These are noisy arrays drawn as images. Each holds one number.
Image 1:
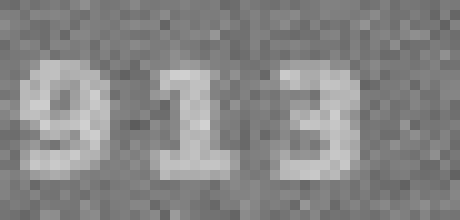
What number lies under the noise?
913
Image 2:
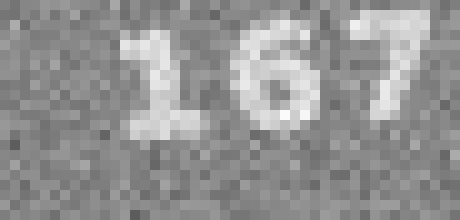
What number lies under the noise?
167
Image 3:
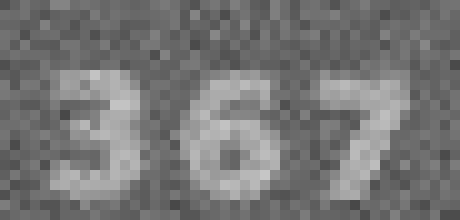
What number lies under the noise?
367
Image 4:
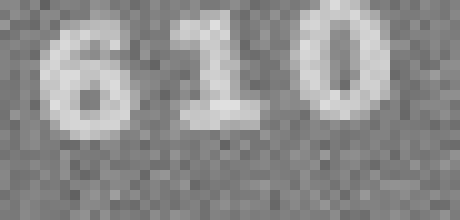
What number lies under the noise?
610
